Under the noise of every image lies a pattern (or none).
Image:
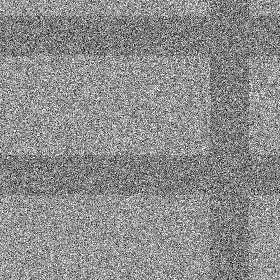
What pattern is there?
bands of rows crossing bands of columns
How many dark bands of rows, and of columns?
2 and 1
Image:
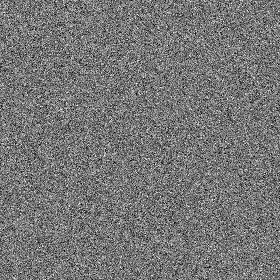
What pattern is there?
only noise
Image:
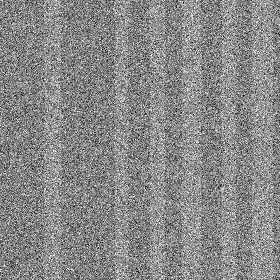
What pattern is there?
bands of columns
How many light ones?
6
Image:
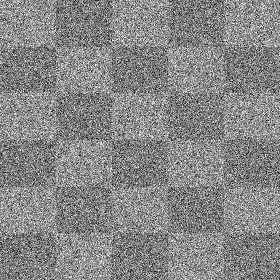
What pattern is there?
a checkerboard
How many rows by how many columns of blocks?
6 by 5
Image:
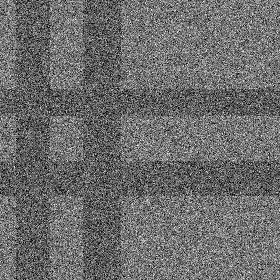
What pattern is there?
bands of rows crossing bands of columns
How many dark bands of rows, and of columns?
2 and 2
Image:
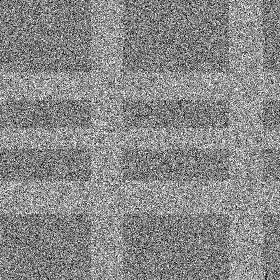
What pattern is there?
bands of rows crossing bands of columns
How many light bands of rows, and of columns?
3 and 2
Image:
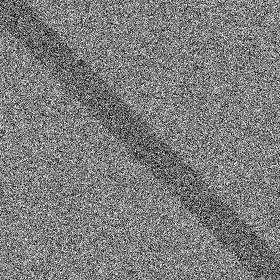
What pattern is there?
a diagonal band
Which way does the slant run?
top left to bottom right
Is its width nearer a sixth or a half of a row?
a sixth
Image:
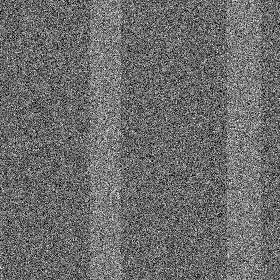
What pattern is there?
bands of columns
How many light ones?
2
